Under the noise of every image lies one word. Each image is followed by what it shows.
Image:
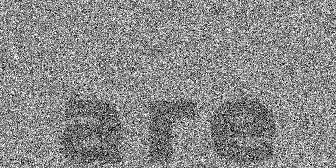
are
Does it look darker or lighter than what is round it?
darker
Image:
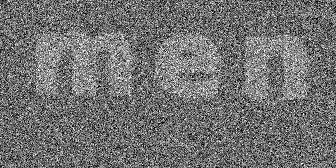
men
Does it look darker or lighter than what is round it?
lighter
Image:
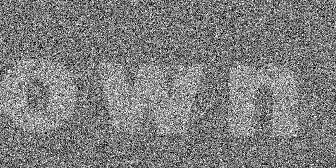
own
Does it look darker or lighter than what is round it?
lighter
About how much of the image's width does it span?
nearly all
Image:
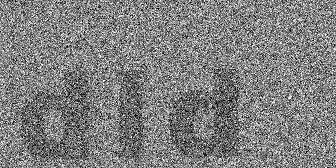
did
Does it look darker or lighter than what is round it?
darker
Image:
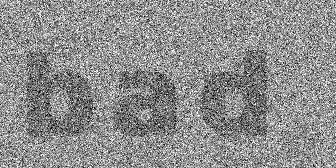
bad
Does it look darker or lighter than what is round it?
darker
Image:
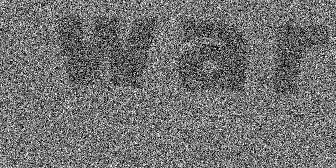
war
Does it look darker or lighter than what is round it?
darker
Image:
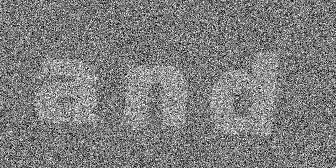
and
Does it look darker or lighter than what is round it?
lighter
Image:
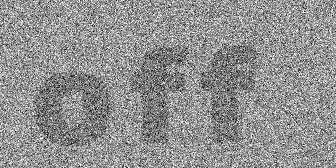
off
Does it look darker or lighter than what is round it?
darker
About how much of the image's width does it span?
two thirds
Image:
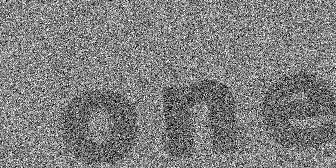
one
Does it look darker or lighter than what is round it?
darker
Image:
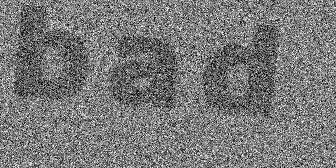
bad
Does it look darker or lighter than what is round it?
darker
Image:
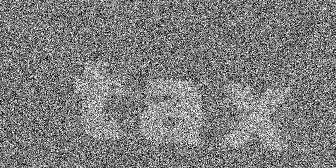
tax
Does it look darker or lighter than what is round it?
lighter
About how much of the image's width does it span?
two thirds
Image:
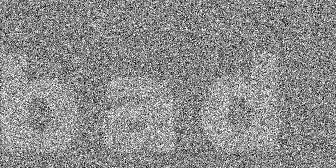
bad
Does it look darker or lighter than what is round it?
lighter
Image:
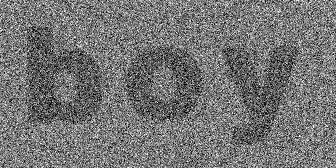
boy
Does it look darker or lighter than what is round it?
darker
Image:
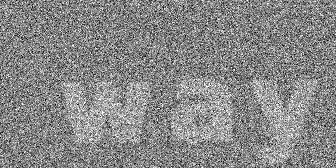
way
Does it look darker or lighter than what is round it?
lighter
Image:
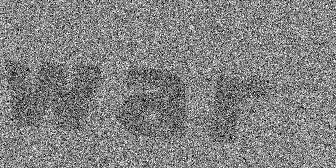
war
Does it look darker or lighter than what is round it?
darker
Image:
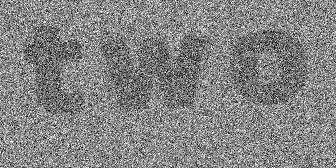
two
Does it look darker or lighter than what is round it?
darker
